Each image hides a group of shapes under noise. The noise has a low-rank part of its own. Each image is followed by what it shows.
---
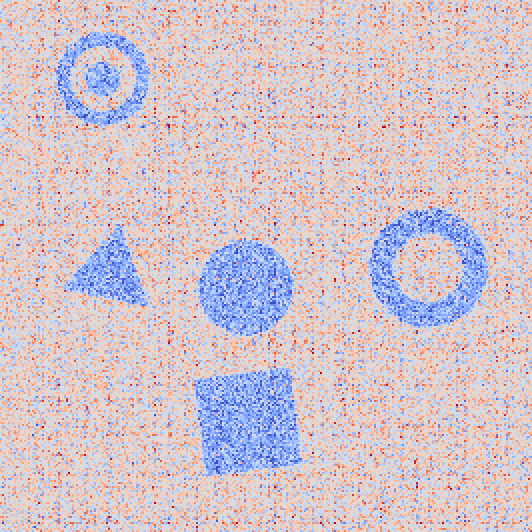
top left: bullseye; middle left: triangle; centre: disc; middle right: ring; bottom middle: square
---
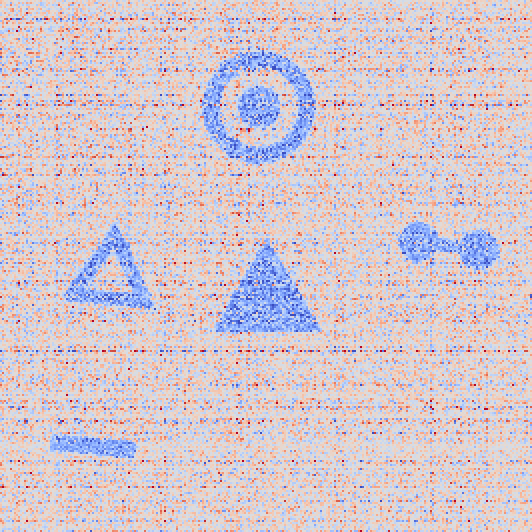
top middle: bullseye; middle left: triangle frame; centre: triangle; middle right: dumbbell; bottom left: bar
